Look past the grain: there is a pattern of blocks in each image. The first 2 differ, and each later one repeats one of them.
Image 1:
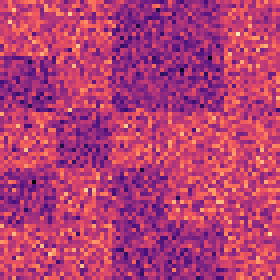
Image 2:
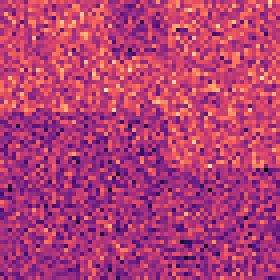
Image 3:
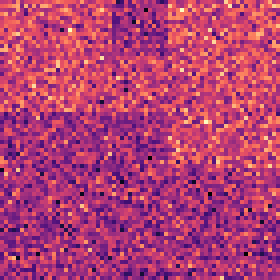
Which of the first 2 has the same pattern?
2
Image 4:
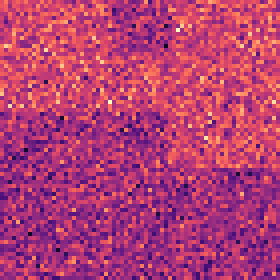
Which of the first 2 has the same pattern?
2
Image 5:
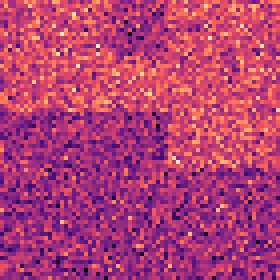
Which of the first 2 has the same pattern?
2
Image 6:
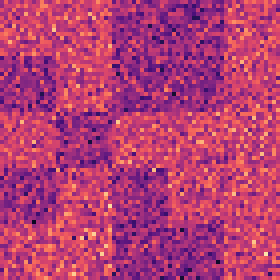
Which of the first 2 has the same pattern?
1
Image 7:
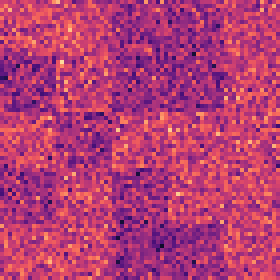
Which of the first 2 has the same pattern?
1
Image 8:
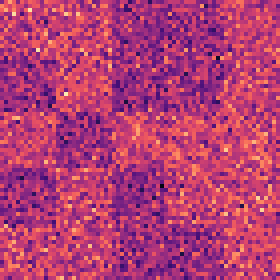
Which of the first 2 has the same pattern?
1
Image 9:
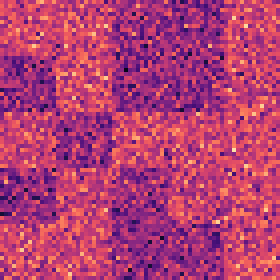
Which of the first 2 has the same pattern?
1
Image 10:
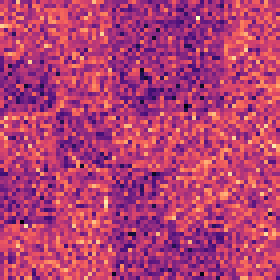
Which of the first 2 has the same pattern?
1
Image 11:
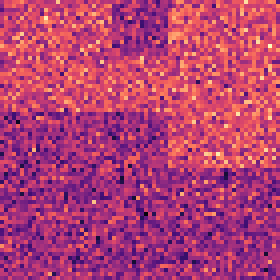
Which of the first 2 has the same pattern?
2
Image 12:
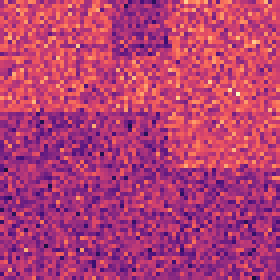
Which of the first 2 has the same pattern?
2
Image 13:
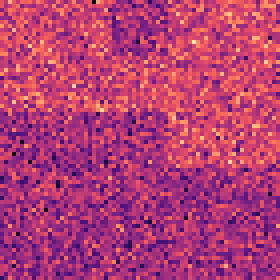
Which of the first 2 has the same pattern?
2
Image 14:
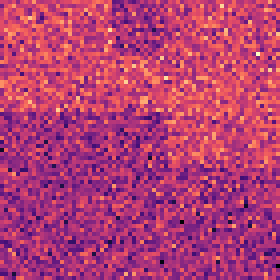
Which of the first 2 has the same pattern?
2
